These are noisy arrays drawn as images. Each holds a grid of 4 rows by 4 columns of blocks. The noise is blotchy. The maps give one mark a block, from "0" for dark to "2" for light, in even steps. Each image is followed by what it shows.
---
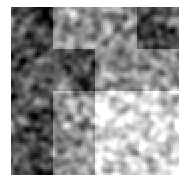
0110
0011
0122
0122
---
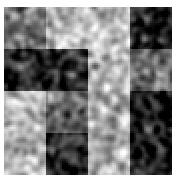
1220
0021
2120
2020
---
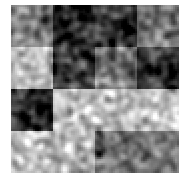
1001
2010
0222
2211
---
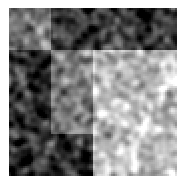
1000
0122
0122
0022
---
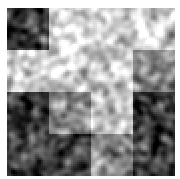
0222
2221
0120
0010
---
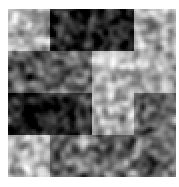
2002
1122
0021
2111
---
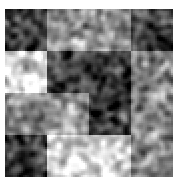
0110
2001
1101
0221
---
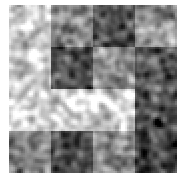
2101
2010
2220
1010
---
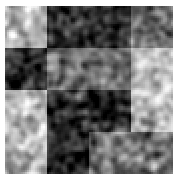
2001
0112
2002
2011
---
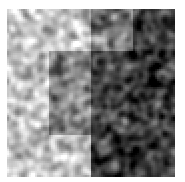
2210
2100
2100
2200
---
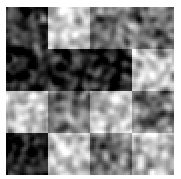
0211
0002
2121
0212
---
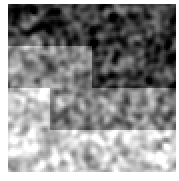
0000
1100
2111
2222
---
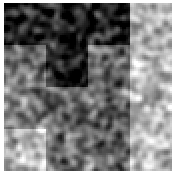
0002
1012
1112
2112
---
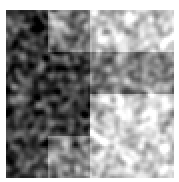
0122
0011
0022
0122
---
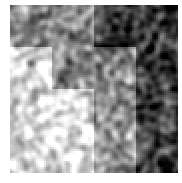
1100
2110
2210
2210
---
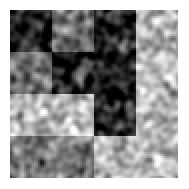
0102
1002
2202
1122
